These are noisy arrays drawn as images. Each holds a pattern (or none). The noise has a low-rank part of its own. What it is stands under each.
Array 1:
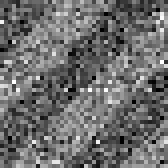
diagonal stripes
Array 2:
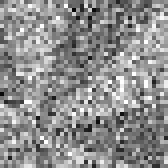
spokes from one point
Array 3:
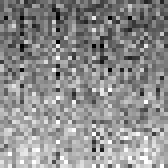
a smooth slope
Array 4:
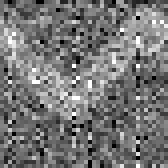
a wavy band
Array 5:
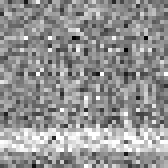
one horizontal stripe
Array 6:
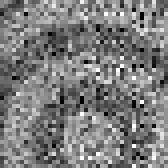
rings round one point
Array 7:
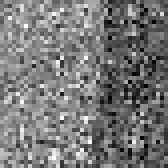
a sharp edge
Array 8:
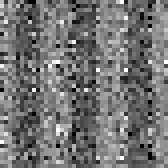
vertical stripes
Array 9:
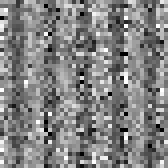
vertical stripes
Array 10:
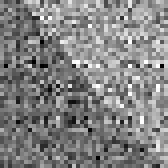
a sharp edge
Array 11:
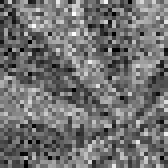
spokes from one point
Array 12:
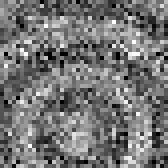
rings round one point
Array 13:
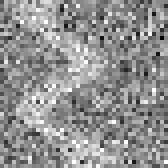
a wavy band
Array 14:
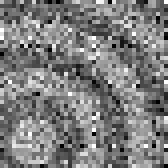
rings round one point
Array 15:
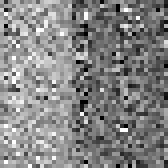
a sharp edge
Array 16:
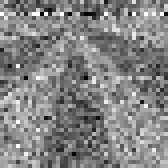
spokes from one point
